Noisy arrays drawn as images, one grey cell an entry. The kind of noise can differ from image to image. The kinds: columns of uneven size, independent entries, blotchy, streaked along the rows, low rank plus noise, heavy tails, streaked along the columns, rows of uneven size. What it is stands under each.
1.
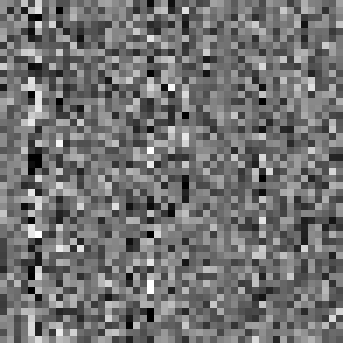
columns of uneven size
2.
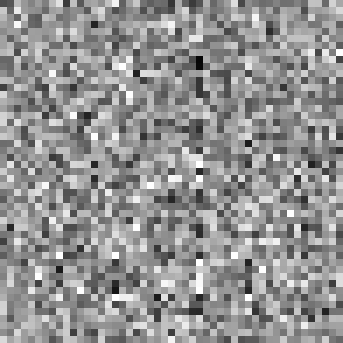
low rank plus noise
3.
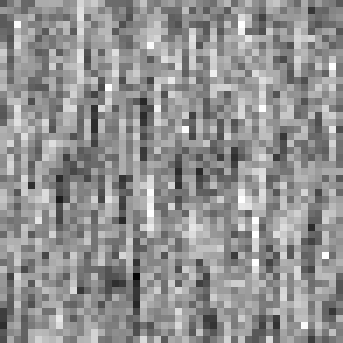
streaked along the columns
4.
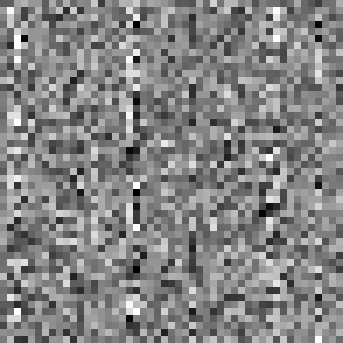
columns of uneven size
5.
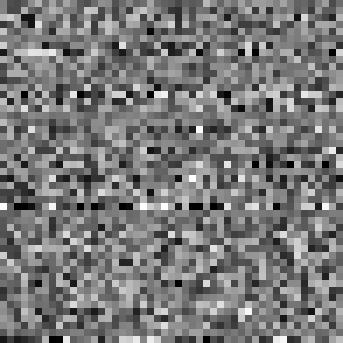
rows of uneven size
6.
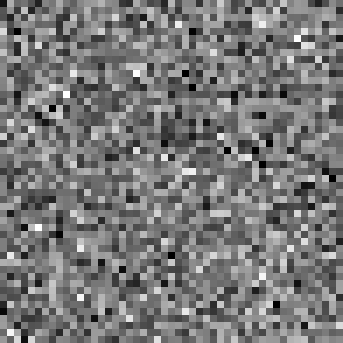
independent entries
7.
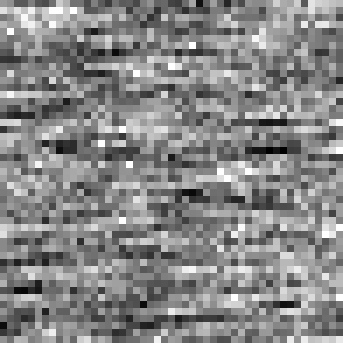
streaked along the rows
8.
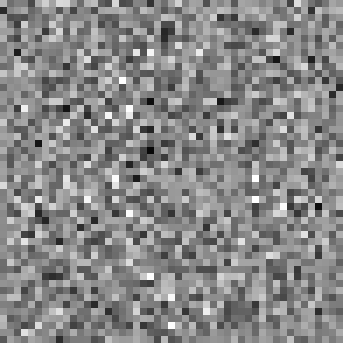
low rank plus noise
